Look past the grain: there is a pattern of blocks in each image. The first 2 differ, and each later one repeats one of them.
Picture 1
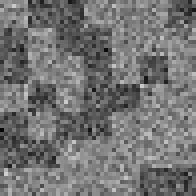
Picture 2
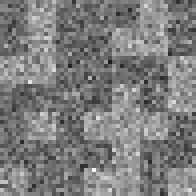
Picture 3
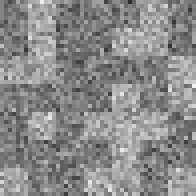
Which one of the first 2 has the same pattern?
2
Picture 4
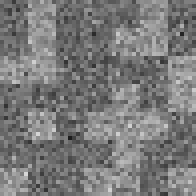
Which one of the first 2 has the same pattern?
2
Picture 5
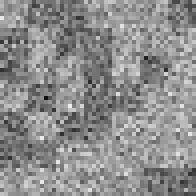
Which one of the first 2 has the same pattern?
1
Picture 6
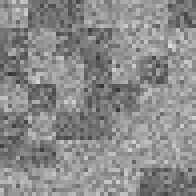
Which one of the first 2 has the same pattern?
1
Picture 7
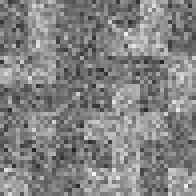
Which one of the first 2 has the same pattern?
2
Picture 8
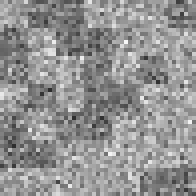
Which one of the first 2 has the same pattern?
1
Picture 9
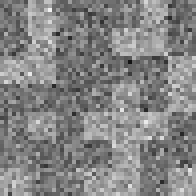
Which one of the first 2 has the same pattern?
2
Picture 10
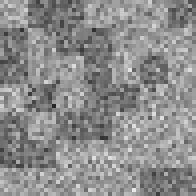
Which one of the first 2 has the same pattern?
1
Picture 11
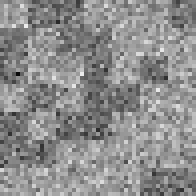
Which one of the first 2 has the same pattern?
1
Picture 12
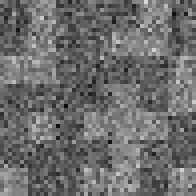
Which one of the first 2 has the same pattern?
2
